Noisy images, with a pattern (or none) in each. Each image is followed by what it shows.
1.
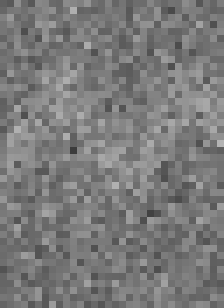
a wavy band
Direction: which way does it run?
left to right
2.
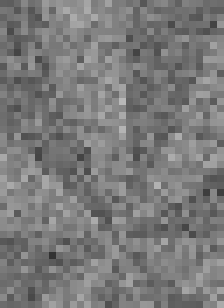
spokes from one point
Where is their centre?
bottom middle
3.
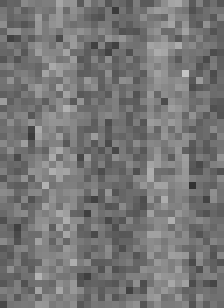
vertical stripes
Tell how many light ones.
2
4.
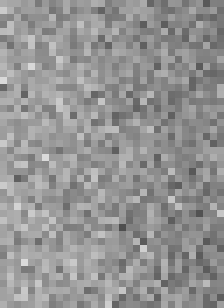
a smooth slope
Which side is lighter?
left
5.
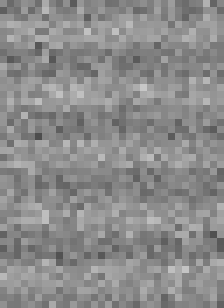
horizontal stripes
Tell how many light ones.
5
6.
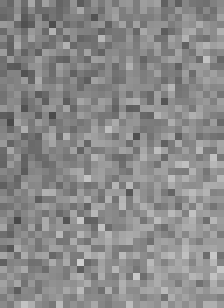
a smooth slope
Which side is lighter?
bottom right
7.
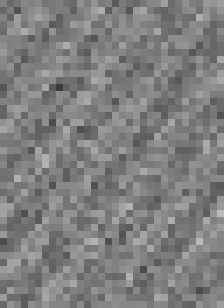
diagonal stripes
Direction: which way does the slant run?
bottom left to top right
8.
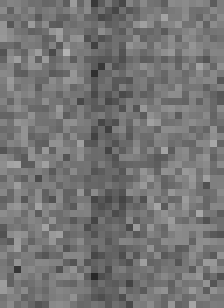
one vertical stripe
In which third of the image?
middle
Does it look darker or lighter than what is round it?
darker
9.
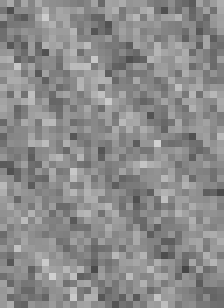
diagonal stripes
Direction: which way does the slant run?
top left to bottom right
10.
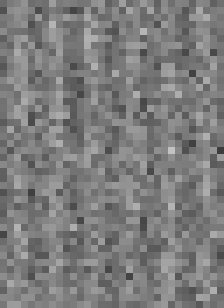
vertical stripes
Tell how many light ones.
6
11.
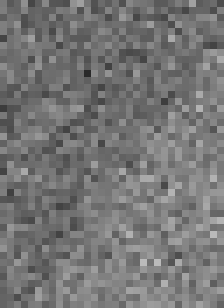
a sharp edge
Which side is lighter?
bottom right
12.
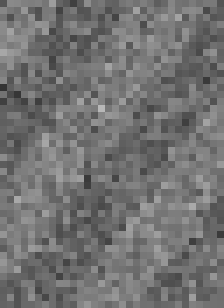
diagonal stripes
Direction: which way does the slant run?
bottom left to top right
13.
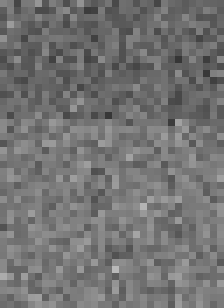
a sharp edge
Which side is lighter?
bottom
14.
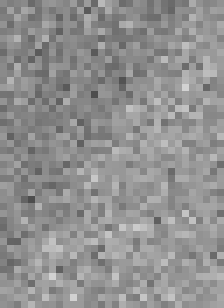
a sharp edge
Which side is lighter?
bottom right
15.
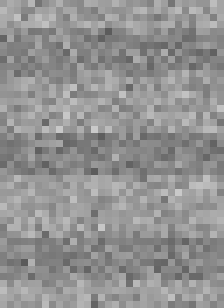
horizontal stripes
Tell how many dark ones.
3
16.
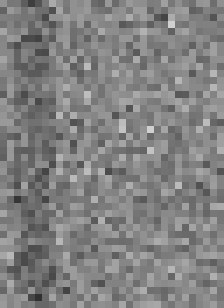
one vertical stripe
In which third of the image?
left
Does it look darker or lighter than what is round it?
darker
